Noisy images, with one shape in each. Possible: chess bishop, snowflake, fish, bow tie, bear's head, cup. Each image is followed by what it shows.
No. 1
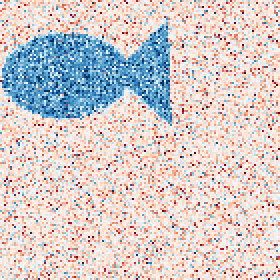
fish
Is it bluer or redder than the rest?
bluer
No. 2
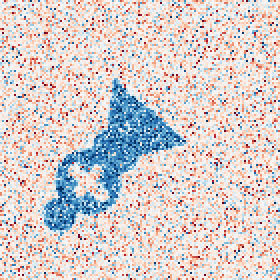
chess bishop
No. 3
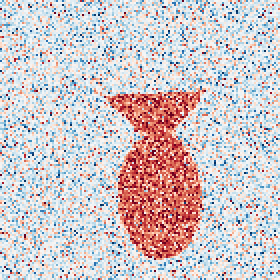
fish
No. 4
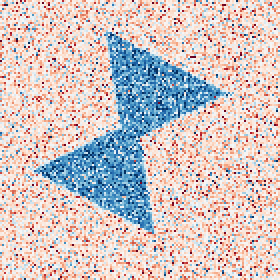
bow tie
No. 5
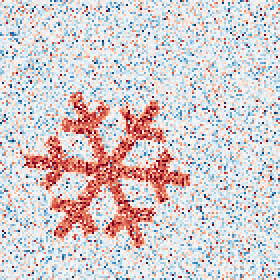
snowflake
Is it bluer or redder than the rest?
redder
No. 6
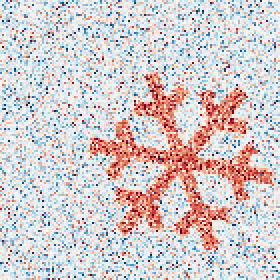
snowflake
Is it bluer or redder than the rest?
redder
